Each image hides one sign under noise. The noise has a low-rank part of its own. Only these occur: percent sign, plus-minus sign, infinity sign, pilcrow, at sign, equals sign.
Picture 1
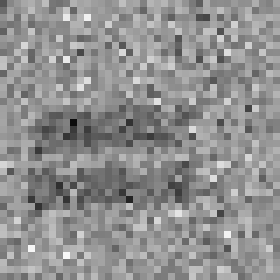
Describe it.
dark equals sign
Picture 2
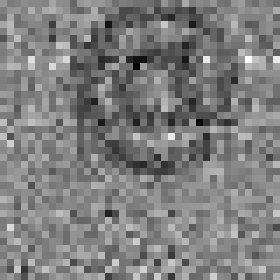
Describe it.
dark at sign
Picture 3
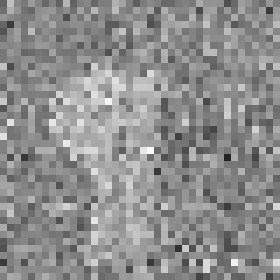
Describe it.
light pilcrow
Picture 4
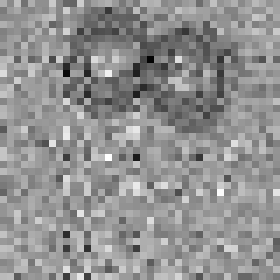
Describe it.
dark infinity sign
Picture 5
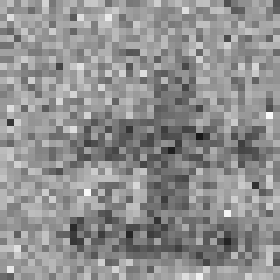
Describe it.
dark plus-minus sign
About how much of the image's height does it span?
two thirds
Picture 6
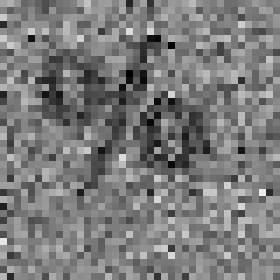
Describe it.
dark percent sign
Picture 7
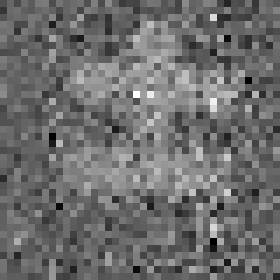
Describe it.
light plus-minus sign
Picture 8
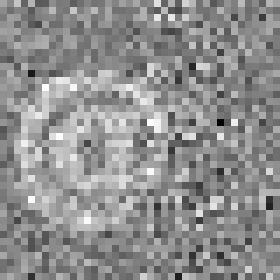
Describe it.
light at sign
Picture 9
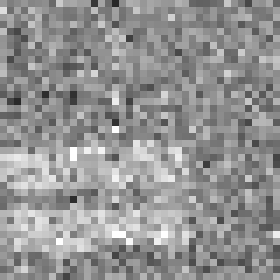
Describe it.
light equals sign
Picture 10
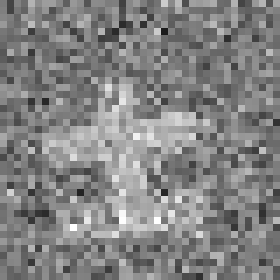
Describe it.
light plus-minus sign
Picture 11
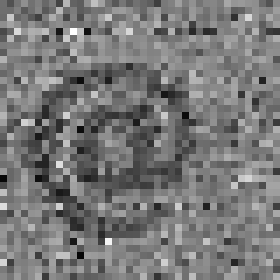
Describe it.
dark at sign
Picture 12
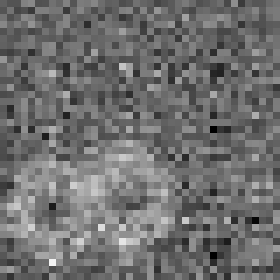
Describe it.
light infinity sign
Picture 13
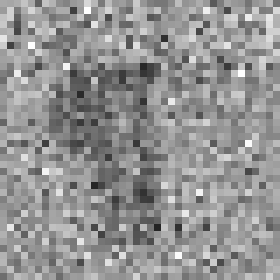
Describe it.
dark pilcrow
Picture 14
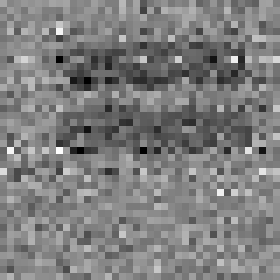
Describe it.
dark equals sign
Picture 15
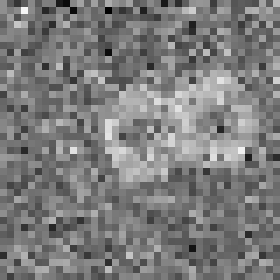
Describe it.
light infinity sign
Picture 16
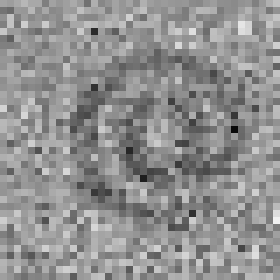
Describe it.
dark at sign
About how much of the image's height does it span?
two thirds
